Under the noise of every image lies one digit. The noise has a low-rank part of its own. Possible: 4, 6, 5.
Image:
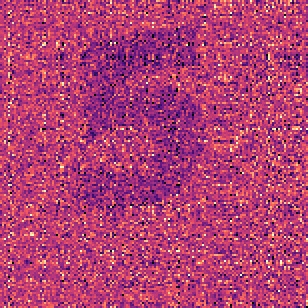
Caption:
dark 5
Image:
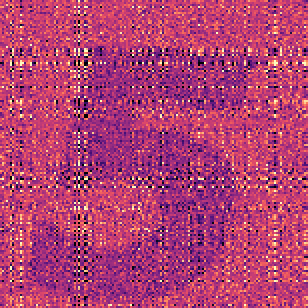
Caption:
dark 5
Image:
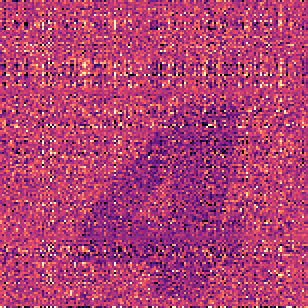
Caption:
dark 4
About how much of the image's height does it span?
two thirds
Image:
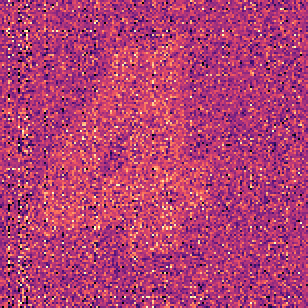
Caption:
light 4
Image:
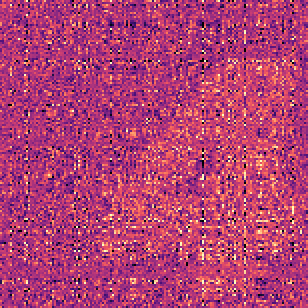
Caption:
light 4
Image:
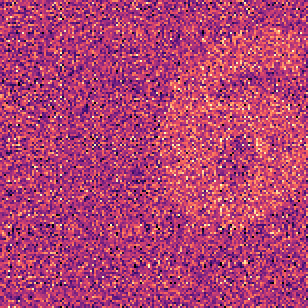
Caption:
light 6
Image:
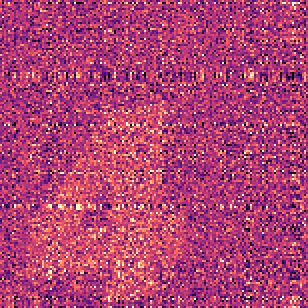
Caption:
light 4
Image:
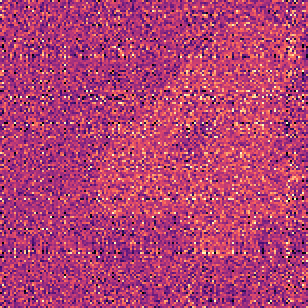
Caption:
light 4
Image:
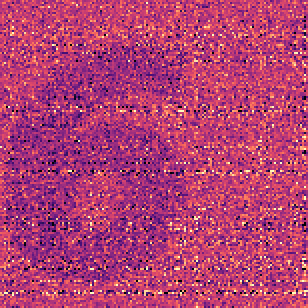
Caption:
dark 6
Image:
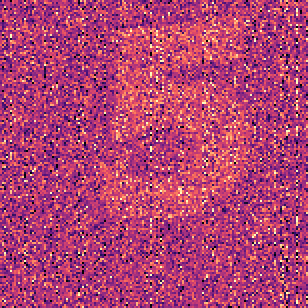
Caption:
light 5
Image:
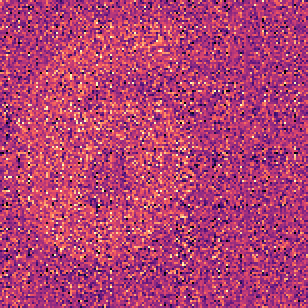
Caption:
light 6
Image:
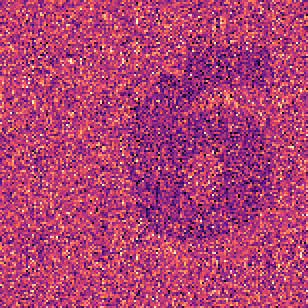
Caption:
dark 6
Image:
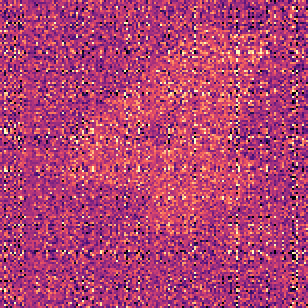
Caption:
light 4
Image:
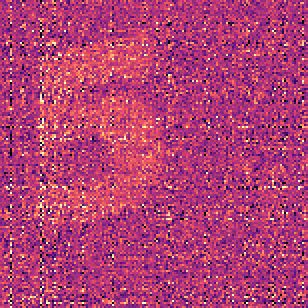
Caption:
light 5
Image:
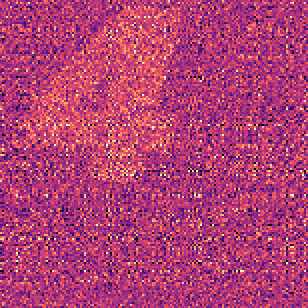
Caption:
light 4
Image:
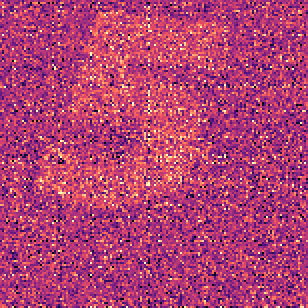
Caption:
light 5
